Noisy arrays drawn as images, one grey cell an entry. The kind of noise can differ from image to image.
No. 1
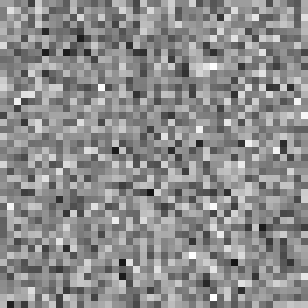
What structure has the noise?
independent entries
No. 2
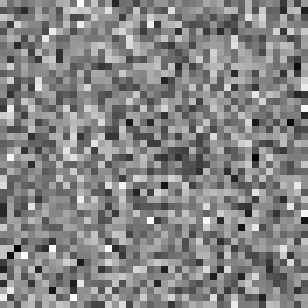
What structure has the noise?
independent entries
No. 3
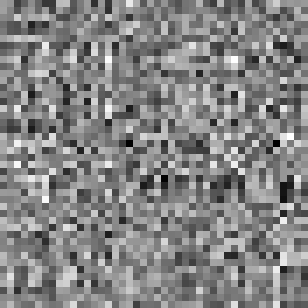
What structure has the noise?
low rank plus noise
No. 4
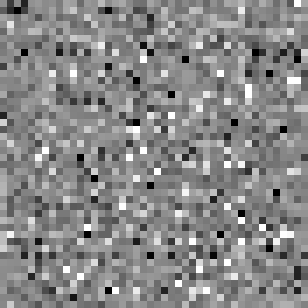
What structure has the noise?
heavy tails
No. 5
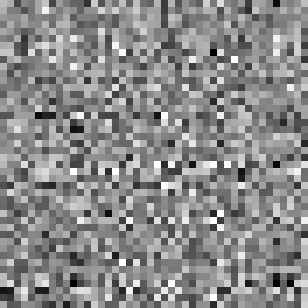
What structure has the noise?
low rank plus noise
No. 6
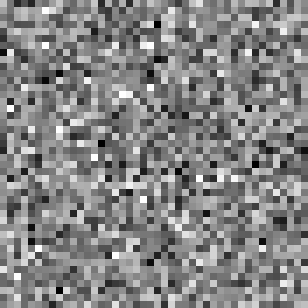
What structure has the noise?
independent entries
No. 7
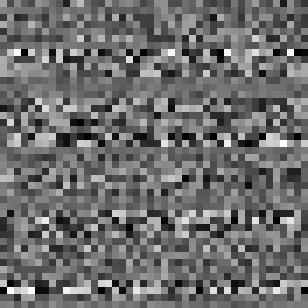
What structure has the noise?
rows of uneven size
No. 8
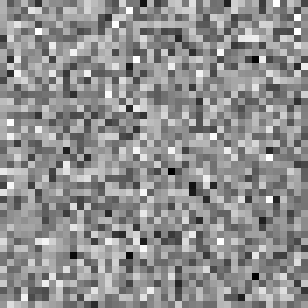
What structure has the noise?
independent entries
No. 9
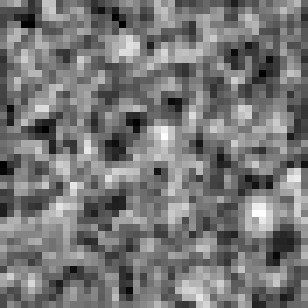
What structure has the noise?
blotchy
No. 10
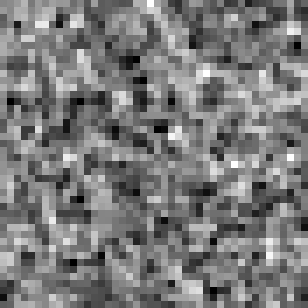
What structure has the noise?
blotchy
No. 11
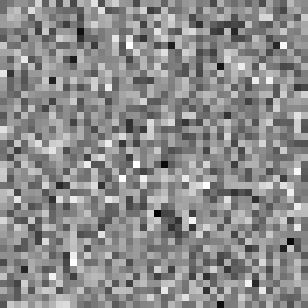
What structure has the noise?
independent entries
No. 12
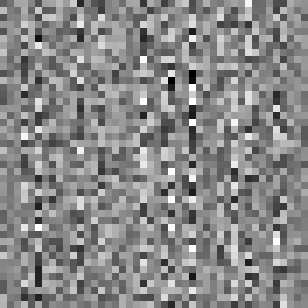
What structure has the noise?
columns of uneven size
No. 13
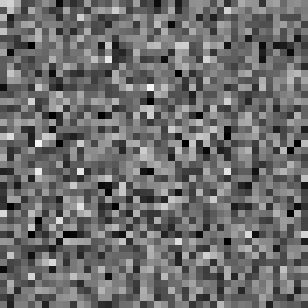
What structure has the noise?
low rank plus noise
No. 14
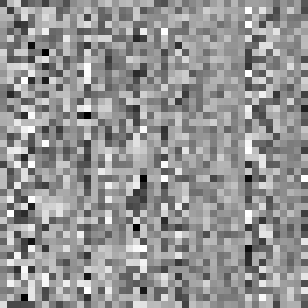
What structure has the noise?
columns of uneven size
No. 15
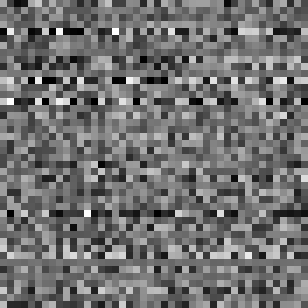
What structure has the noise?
rows of uneven size
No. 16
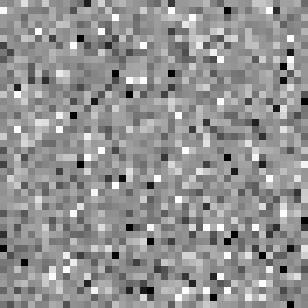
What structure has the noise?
heavy tails
